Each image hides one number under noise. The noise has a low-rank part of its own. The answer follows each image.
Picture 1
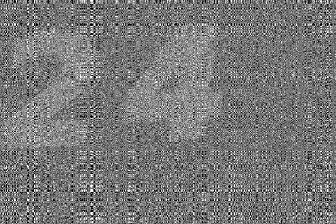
24
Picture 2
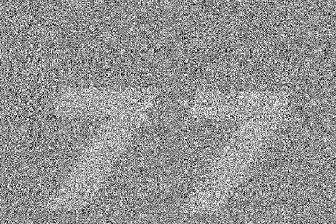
77
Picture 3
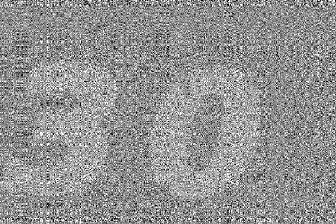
30
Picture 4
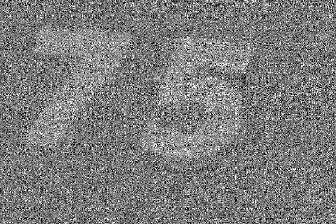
75
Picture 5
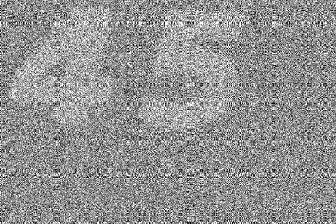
45
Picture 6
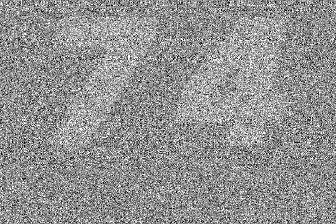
74
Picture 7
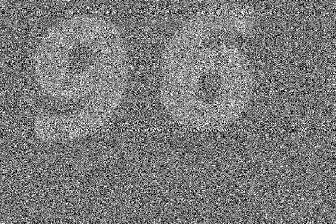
96
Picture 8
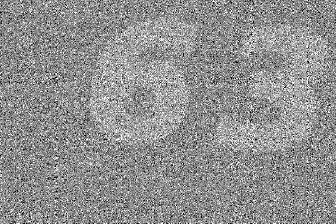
63
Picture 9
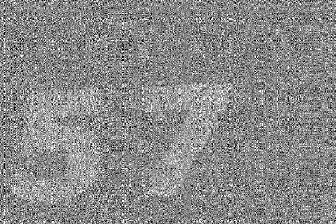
57
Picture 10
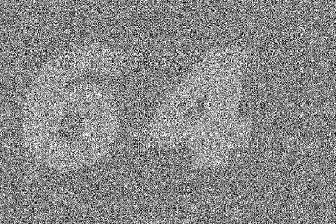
64
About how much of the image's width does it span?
two thirds
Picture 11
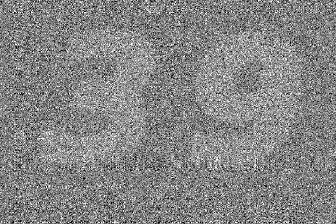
39
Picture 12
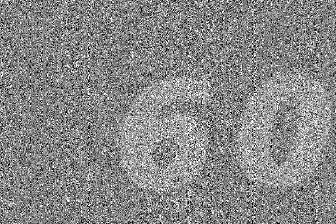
60
